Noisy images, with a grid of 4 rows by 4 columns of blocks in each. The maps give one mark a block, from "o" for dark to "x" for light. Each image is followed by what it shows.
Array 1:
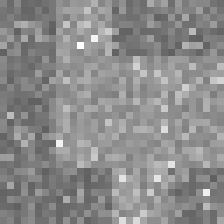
o x o o
o x x x
o x x x
o o x o
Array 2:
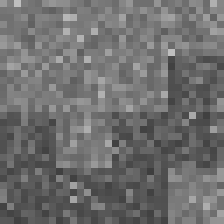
x x x x
x x x o
o x o o
o o o x
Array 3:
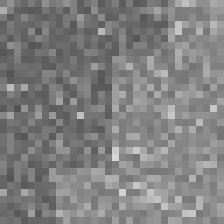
o o o x
o o x x
o o x x
o x x x
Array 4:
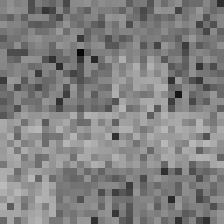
o o o o
o o x o
x x x x
x o o o
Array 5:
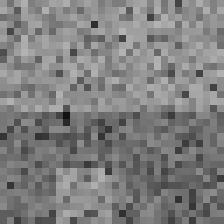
x x x x
x x x x
o o o o
o x o o
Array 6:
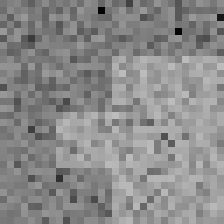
o o o o
o o x x
o x x x
o o x x
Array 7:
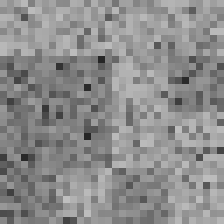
x x x x
o o x o
o o x x
o x o x
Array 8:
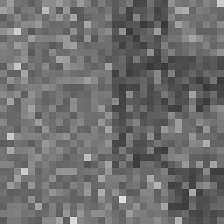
x x o x
x x o o
x x o x
x x x o
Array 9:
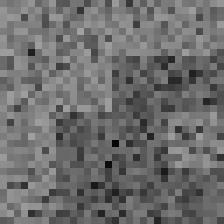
x x x x
x x o o
x o o x
x o o o
